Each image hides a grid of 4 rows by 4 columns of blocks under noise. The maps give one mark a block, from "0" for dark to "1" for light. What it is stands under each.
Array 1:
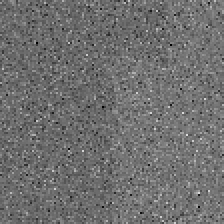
0 0 0 1
0 0 1 1
0 0 1 1
0 0 1 1
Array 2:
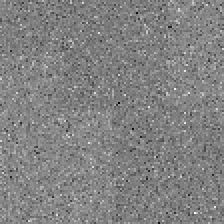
0 0 0 1
1 0 0 1
1 1 0 0
1 1 0 0
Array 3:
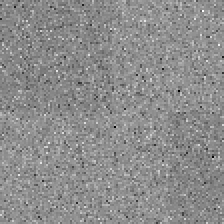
0 0 1 1
0 0 1 1
1 1 1 0
1 1 1 0
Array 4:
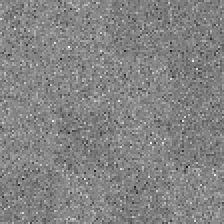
1 1 0 0
1 1 1 0
1 0 1 0
0 1 0 1
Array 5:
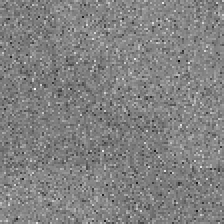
0 1 1 1
0 0 1 1
0 0 0 1
1 1 0 0
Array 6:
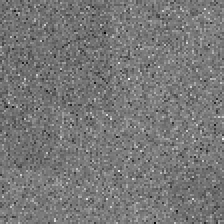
0 0 1 1
0 0 1 1
0 1 1 1
1 1 1 0
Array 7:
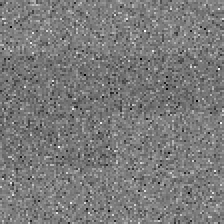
1 1 1 1
0 0 0 0
0 0 1 1
1 1 1 1
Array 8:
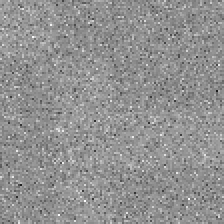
1 0 0 0
0 1 0 0
0 1 1 1
0 1 0 0
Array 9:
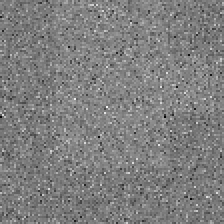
0 1 1 0
0 1 1 1
0 1 1 0
0 0 0 0
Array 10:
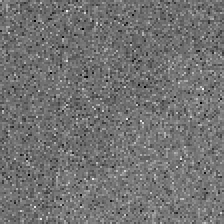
0 0 0 0
0 0 0 1
0 0 1 1
0 1 1 1
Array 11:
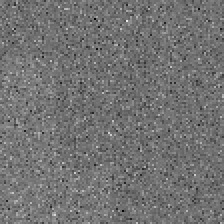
0 0 0 0
1 0 0 0
1 0 0 0
1 1 0 0
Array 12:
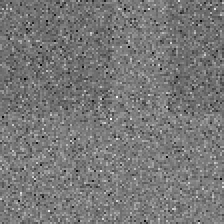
0 0 1 0
0 0 1 0
1 1 1 1
1 1 1 1
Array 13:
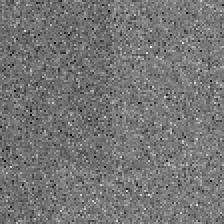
0 0 1 1
0 0 1 1
0 0 1 1
0 1 1 1
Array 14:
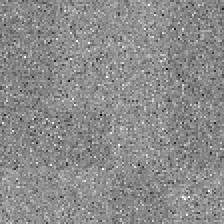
0 1 1 0
0 1 1 0
0 0 1 0
1 1 0 1
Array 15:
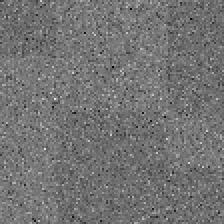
0 1 1 0
1 1 1 0
1 0 0 1
1 0 0 0
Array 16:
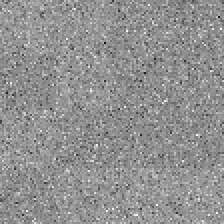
1 1 0 0
0 1 0 0
1 0 0 0
0 1 1 1
